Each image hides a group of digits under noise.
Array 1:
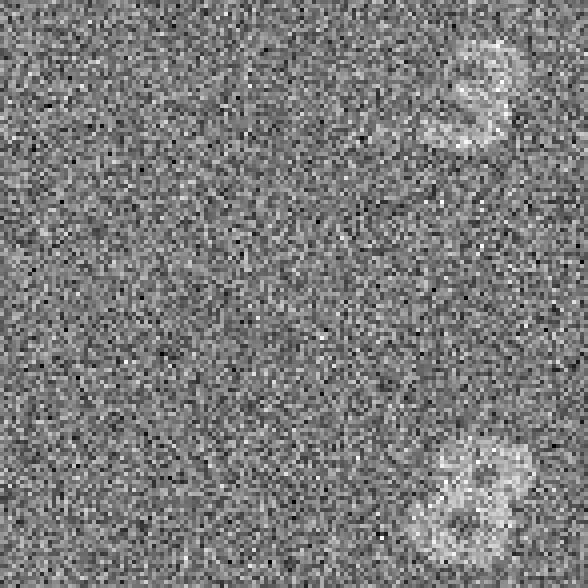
top right: 3; bottom right: 8
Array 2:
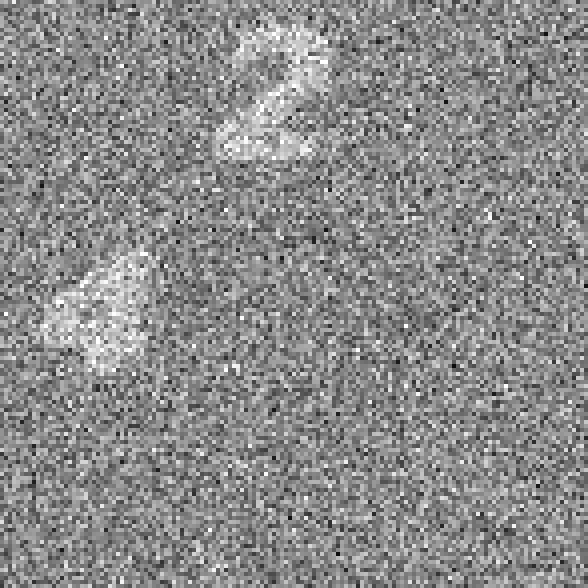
top middle: 2; middle left: 4
